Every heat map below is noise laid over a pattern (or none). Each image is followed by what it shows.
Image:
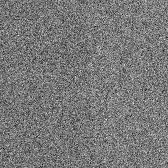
a sharp edge
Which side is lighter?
right
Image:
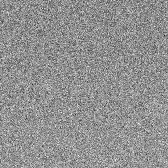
a smooth slope
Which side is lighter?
bottom
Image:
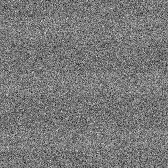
horizontal stripes
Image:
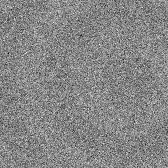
rings round one point
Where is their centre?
middle right
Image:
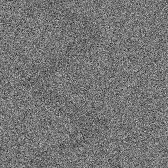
a wavy band
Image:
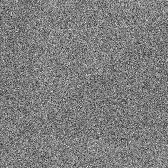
spokes from one point
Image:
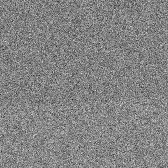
a sharp edge
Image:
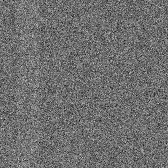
one vertical stripe
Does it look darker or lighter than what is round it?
lighter
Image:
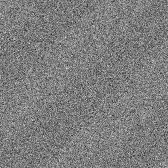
diagonal stripes
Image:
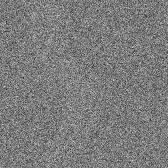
a wavy band
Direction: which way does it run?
top to bottom
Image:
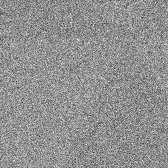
spokes from one point
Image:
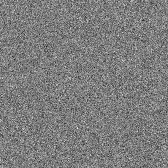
only noise
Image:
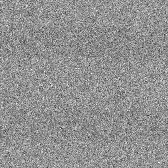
horizontal stripes
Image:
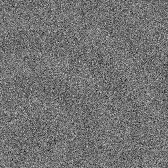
rings round one point
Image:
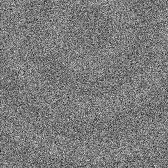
rings round one point
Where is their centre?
top middle
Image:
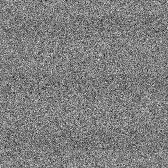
horizontal stripes
